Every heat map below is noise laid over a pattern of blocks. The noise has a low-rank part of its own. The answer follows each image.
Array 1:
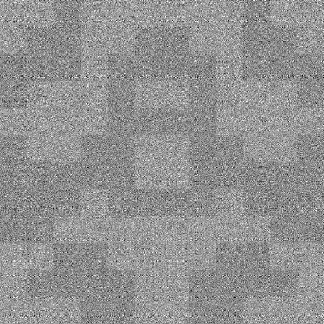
left and right mirror each other
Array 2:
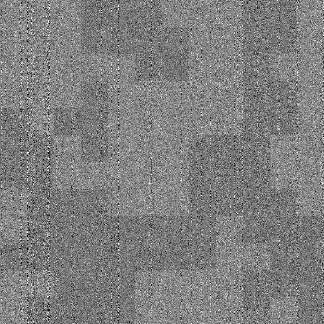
no symmetry
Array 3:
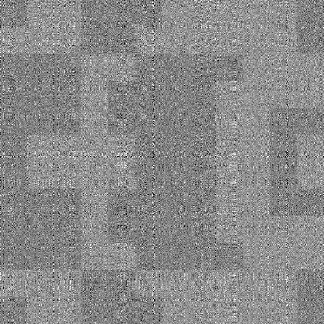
top and bottom mirror each other
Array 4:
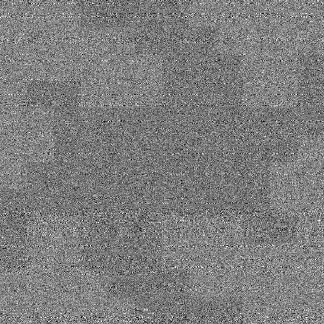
the same after a half turn
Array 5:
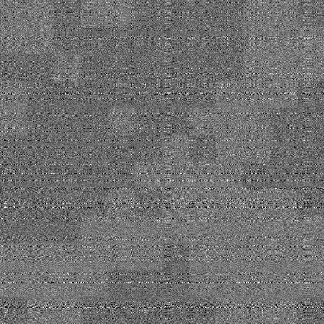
mirrored about the diagonal from the top left
